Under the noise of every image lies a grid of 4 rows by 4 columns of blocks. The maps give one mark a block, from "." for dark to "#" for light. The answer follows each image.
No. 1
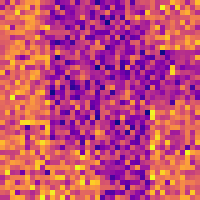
# . . #
# . . .
# . . #
# # . #
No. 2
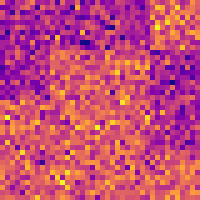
. . . #
. # # .
# # # .
# # # #
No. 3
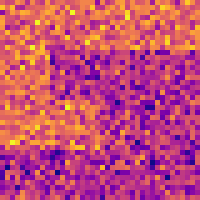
# # # #
# . . .
# # . .
. . . .
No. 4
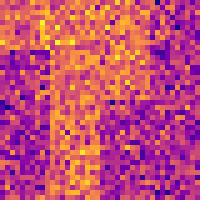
# # # .
. # # .
. # . .
. # . .
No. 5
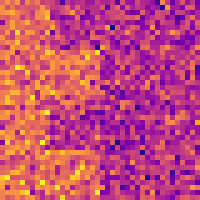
# . . .
# # . .
# . . .
# # . .
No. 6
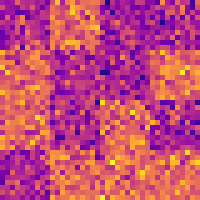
. # . .
# . . #
# . # .
. # # #
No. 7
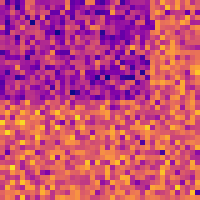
. . . #
. . . #
# # # #
# # # #
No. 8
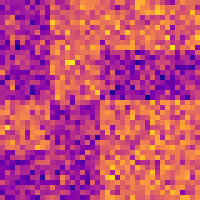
. # # #
. # . .
# . # #
. . # #
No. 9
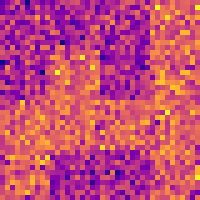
. . . #
. # . #
# # # #
# . . #
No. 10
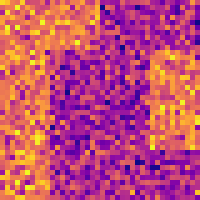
# # . .
# . . #
# . . #
# . . .
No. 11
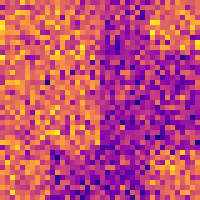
# # . #
# # . .
# # . .
# . . #
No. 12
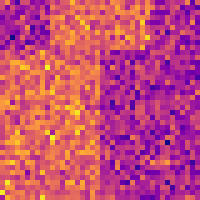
. # # .
# # . .
# # . .
# # . .
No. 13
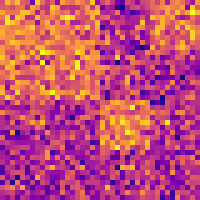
# # . #
# # . .
. . # .
. . . .
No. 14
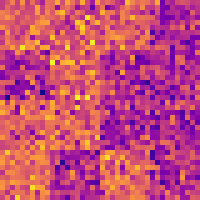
# # # .
. # . .
# # . .
# . # .
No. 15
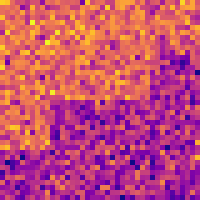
# # # #
# # # .
# . . .
. . . .
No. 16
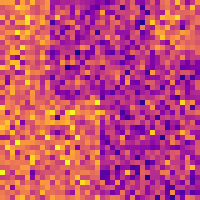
# . . #
# . . .
# # . .
# # . .
